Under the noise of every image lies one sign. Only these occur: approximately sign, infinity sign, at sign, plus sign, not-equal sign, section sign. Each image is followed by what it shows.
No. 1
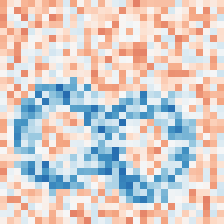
blue infinity sign
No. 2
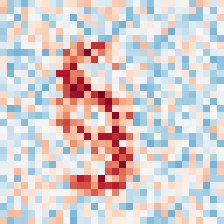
red section sign
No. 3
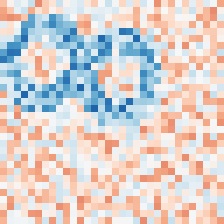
blue infinity sign
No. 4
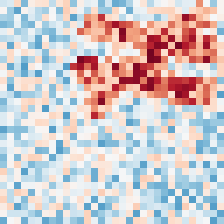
red not-equal sign
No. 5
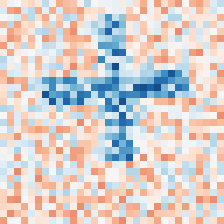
blue plus sign
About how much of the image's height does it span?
two thirds
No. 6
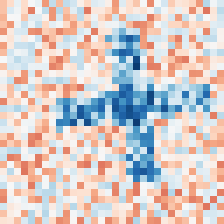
blue plus sign
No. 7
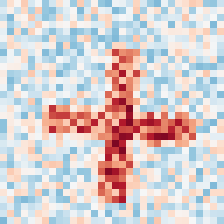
red plus sign
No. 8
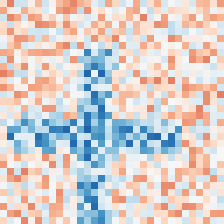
blue plus sign
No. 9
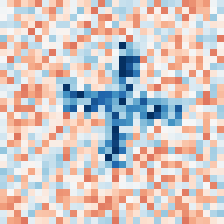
blue plus sign
